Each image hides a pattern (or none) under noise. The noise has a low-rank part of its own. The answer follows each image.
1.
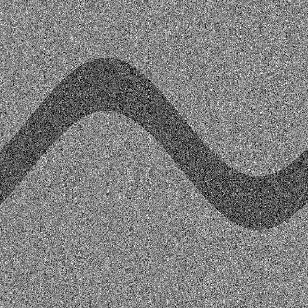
a wavy band
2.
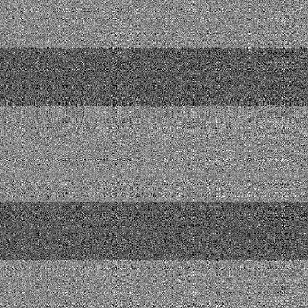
horizontal stripes
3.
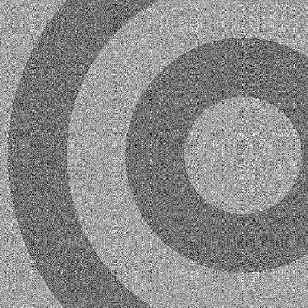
rings round one point
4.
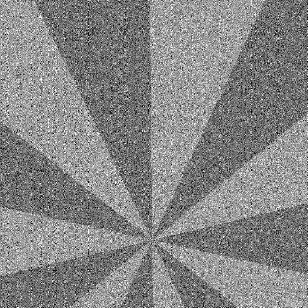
spokes from one point
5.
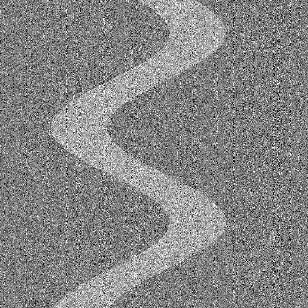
a wavy band
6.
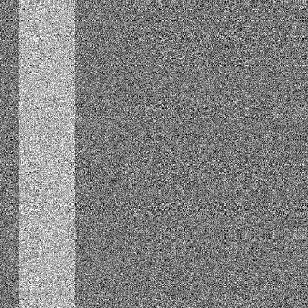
one vertical stripe
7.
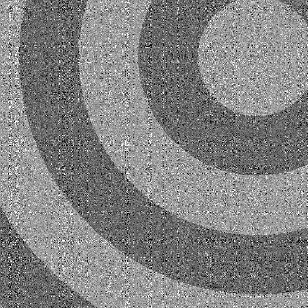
rings round one point
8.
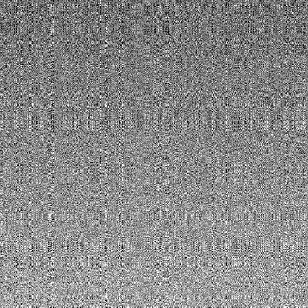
a smooth slope
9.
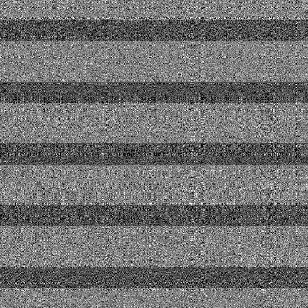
horizontal stripes
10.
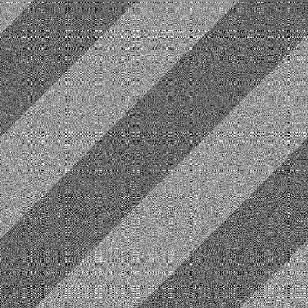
diagonal stripes
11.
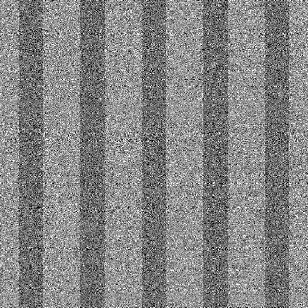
vertical stripes
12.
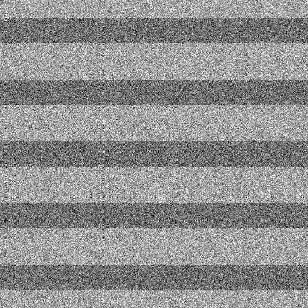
horizontal stripes
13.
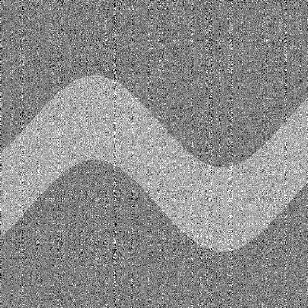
a wavy band
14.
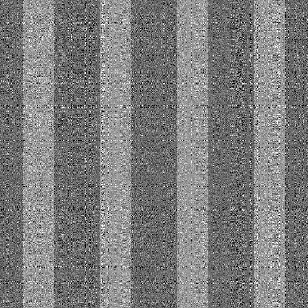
vertical stripes
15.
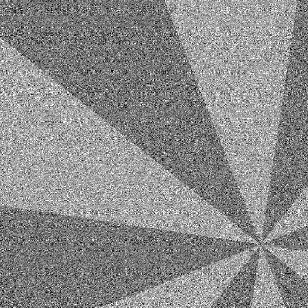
spokes from one point
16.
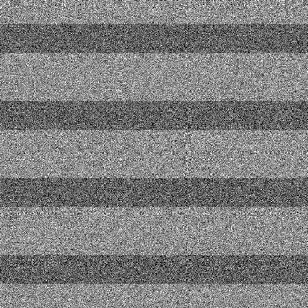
horizontal stripes
